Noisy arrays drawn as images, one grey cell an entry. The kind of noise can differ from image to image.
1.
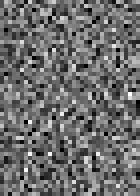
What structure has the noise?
low rank plus noise
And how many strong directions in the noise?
five to eight
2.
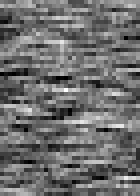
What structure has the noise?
streaked along the rows
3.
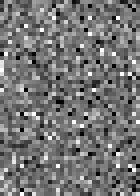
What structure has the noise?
heavy tails
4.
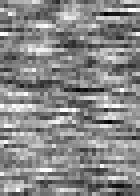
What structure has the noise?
streaked along the rows
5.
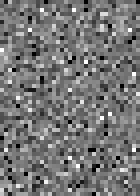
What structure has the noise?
heavy tails
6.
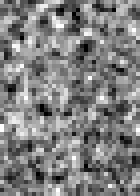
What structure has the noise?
blotchy
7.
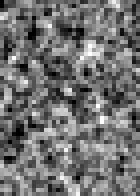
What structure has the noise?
blotchy
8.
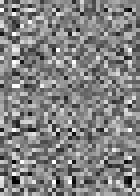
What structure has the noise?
low rank plus noise
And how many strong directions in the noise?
one
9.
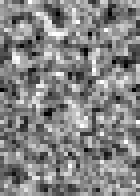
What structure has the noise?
blotchy
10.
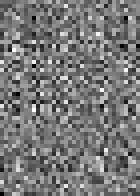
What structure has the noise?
low rank plus noise
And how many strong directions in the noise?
one
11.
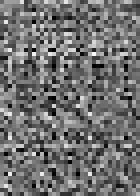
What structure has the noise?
low rank plus noise
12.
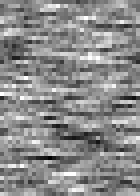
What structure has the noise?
streaked along the rows
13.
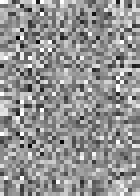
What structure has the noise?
low rank plus noise
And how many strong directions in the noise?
three or four
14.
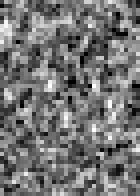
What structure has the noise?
blotchy
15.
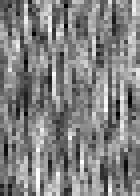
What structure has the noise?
streaked along the columns
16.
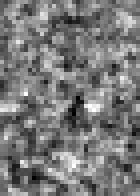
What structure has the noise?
blotchy
